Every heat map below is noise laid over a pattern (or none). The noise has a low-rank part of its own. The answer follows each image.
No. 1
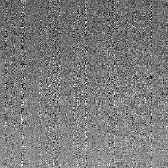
a smooth slope
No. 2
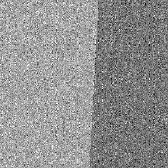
a sharp edge
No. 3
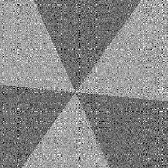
spokes from one point
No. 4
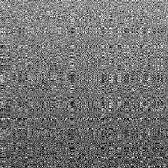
a smooth slope
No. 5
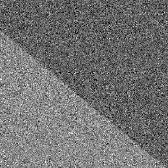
a sharp edge
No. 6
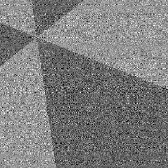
spokes from one point
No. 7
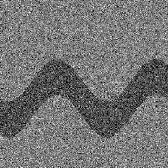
a wavy band
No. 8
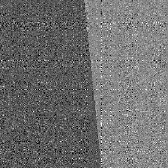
a sharp edge
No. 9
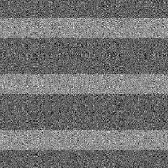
horizontal stripes
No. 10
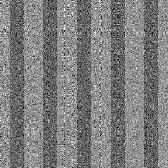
vertical stripes
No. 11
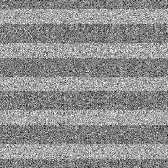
horizontal stripes
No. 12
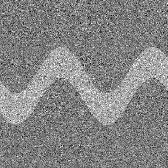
a wavy band
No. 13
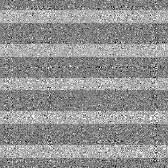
horizontal stripes
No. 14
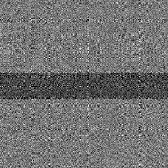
one horizontal stripe
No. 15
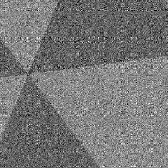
spokes from one point
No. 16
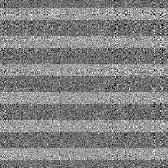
horizontal stripes
